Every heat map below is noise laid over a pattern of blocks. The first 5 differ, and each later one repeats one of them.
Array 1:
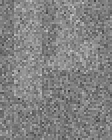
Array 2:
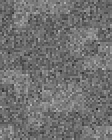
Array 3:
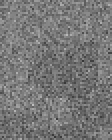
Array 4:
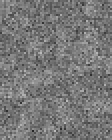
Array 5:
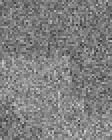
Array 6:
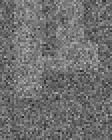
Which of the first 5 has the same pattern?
1
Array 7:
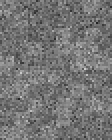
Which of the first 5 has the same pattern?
4
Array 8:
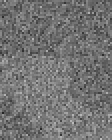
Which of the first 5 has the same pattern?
5
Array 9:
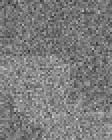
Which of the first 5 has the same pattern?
5
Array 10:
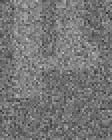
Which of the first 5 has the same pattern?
1
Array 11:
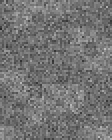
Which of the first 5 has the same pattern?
2
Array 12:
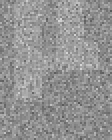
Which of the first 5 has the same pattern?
1
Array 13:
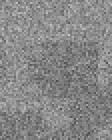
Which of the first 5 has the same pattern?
3
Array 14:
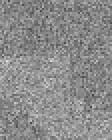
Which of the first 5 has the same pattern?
5
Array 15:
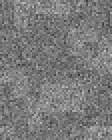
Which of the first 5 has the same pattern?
2
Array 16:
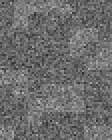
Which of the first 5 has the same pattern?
2
